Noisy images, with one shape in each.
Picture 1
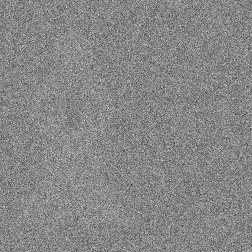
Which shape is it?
chess bishop
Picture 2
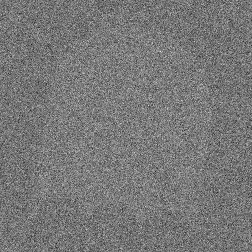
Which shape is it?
ghost
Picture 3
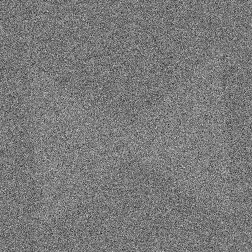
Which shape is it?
bow tie
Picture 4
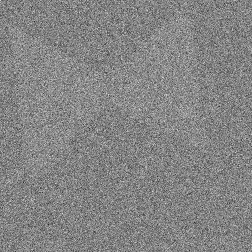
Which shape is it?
bow tie
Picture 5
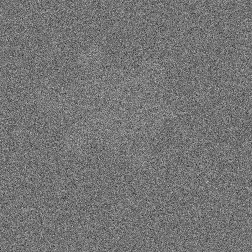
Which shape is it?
turtle
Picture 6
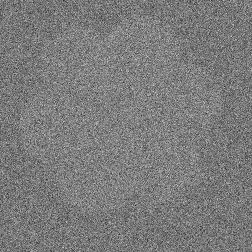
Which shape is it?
flower
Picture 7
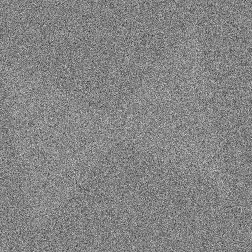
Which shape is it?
bow tie
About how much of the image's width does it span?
nearly all
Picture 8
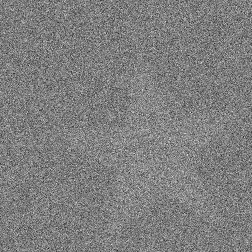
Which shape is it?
star
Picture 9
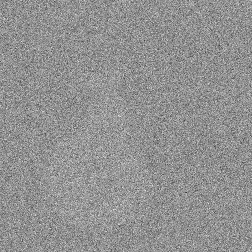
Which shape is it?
pear
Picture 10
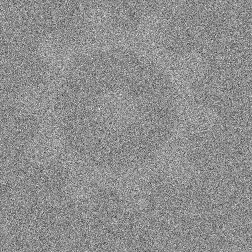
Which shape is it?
gear
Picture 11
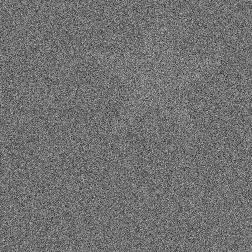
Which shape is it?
star
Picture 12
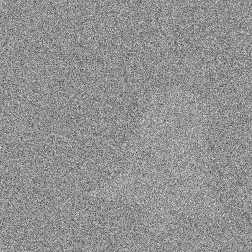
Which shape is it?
bell
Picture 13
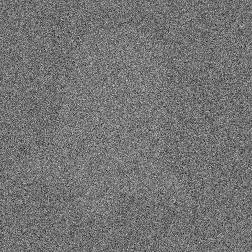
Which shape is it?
bell
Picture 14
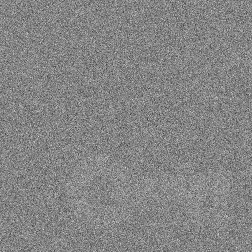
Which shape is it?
key
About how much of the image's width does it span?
two thirds
